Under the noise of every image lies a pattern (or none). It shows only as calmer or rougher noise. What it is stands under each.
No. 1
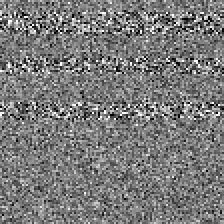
bands of rows
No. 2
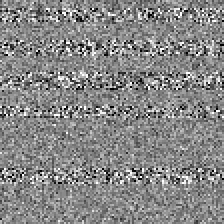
bands of rows
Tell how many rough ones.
5
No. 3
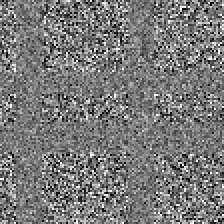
bands of rows crossing bands of columns
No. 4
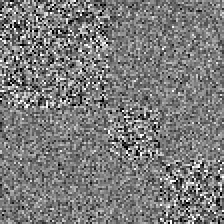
blocks along the diagonal
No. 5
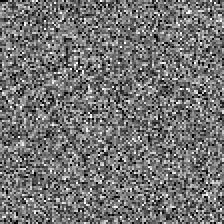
only noise
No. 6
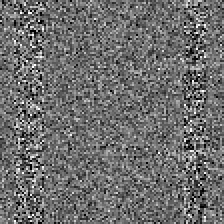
bands of columns
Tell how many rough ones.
2
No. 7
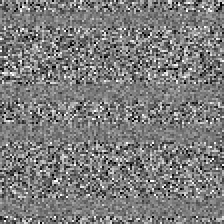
bands of rows
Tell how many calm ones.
4
